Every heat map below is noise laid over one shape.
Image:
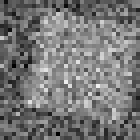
square
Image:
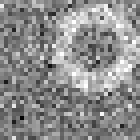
ring
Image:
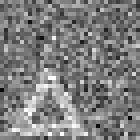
triangle frame
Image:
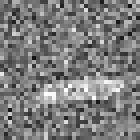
bar
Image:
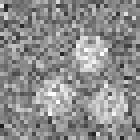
three dots
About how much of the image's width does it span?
two thirds
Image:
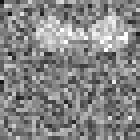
dumbbell
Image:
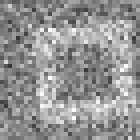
square frame
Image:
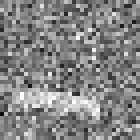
bar
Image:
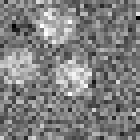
three dots
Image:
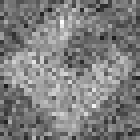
square with a notch
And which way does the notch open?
up and right
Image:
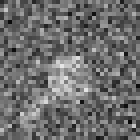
lollipop
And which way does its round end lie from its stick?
up and right
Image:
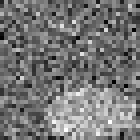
ellipse
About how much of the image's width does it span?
two thirds
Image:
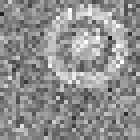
bullseye
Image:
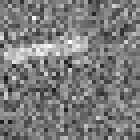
bar
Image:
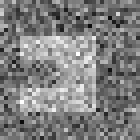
square with a notch
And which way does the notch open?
left
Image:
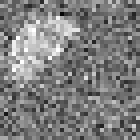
half disc
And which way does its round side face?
up and left
